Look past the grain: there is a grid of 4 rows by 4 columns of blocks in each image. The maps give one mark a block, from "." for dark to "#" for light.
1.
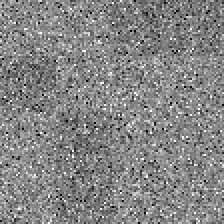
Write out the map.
# # . .
. # # #
# . # #
# . # #
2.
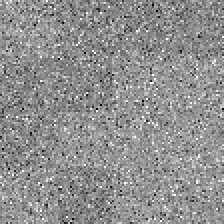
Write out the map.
# . . .
. . # #
. # # #
# . # #
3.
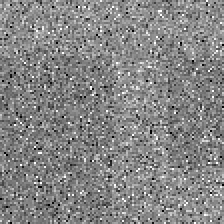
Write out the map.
# # # #
. . # .
. . # .
. . # #
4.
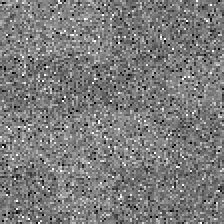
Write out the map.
# # . .
. . . #
# # # .
. # . .
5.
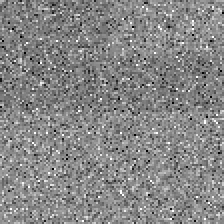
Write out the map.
. . # #
. . . .
# # # #
# # # #
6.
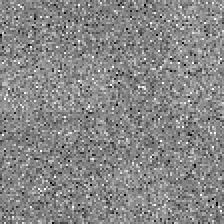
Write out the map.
. . . #
# # . #
. . . .
. . # .
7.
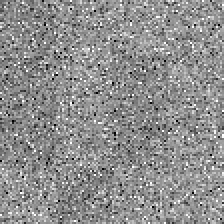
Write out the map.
. # # #
. # . #
. # . #
# . # #
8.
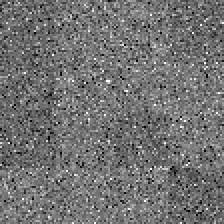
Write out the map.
. # # .
. # # #
. # . #
# # # .
